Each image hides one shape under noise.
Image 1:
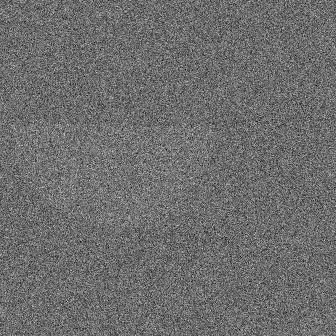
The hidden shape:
half disc
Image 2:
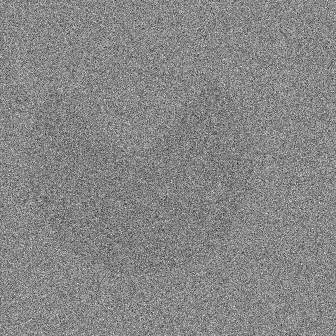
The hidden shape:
disc with a wedge cut out
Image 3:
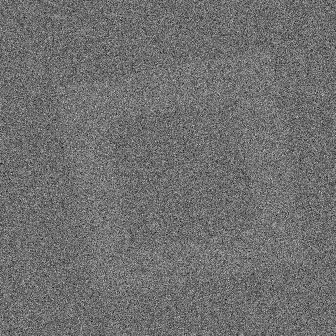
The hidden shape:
square frame
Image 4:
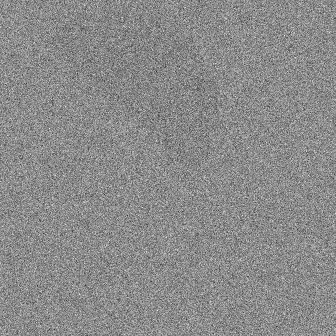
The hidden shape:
half disc
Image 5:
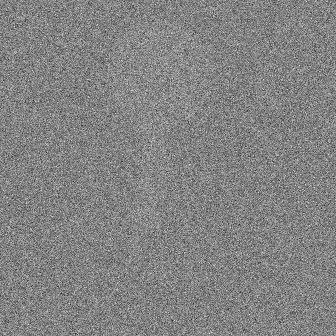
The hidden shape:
lollipop
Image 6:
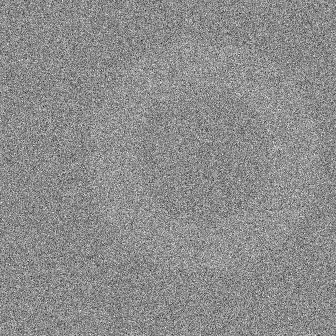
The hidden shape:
ring
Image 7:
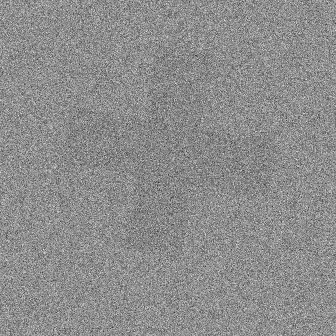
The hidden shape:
cross
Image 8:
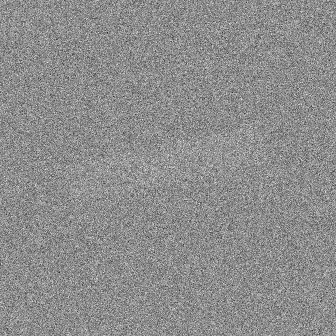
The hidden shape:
bar
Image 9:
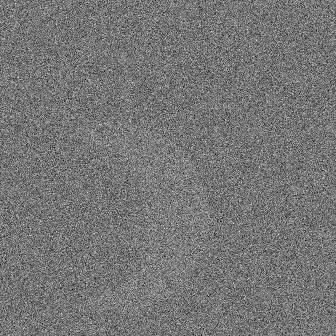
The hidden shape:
crescent
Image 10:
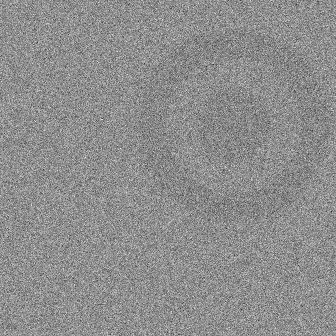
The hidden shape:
bullseye
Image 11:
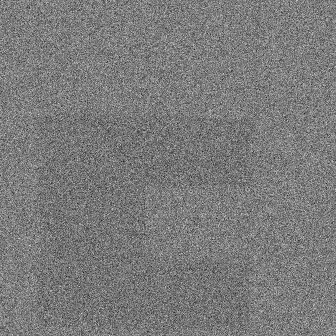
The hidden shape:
square with a notch
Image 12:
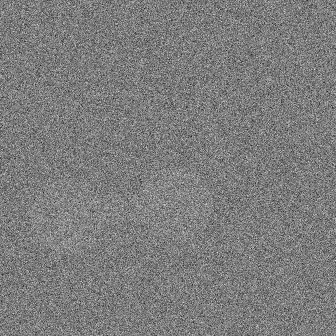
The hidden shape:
dumbbell
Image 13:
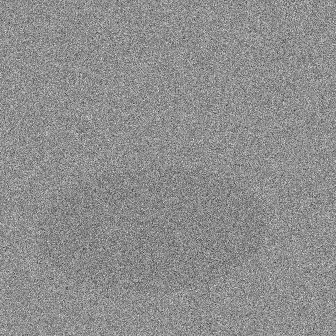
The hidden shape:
ellipse
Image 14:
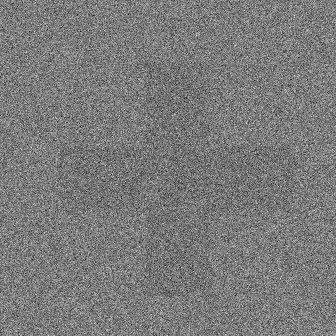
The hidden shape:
cross
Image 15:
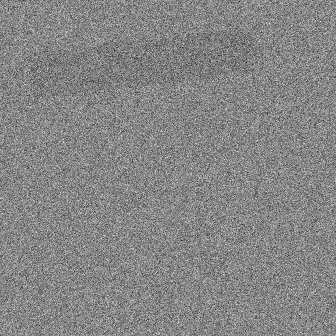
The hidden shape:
bar
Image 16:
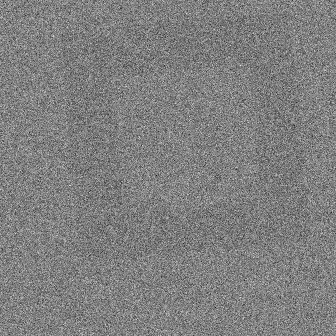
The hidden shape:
square frame
